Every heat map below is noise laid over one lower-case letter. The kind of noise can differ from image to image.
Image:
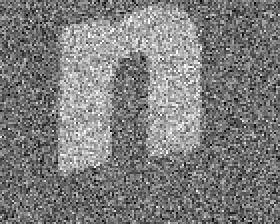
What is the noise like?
independent entries
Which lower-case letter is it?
n
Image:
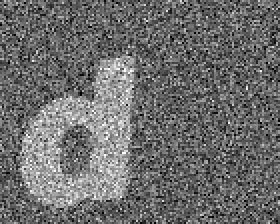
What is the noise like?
independent entries
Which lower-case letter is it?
d
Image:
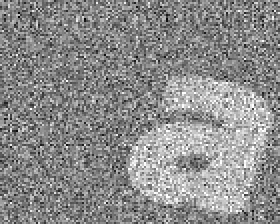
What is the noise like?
low rank plus noise
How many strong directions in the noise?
three or four
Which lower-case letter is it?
a
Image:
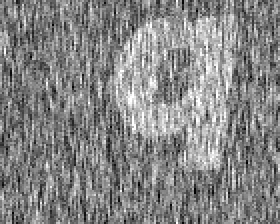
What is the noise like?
streaked along the columns
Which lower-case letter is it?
q
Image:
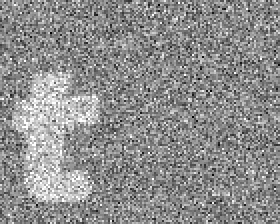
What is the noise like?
independent entries
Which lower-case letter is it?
t
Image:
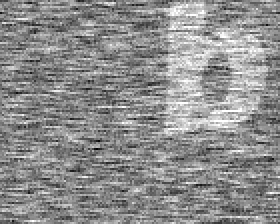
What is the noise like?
streaked along the rows
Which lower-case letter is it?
b
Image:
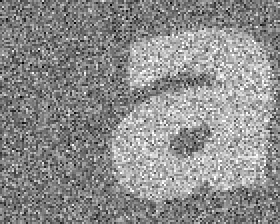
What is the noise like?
independent entries
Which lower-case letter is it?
a
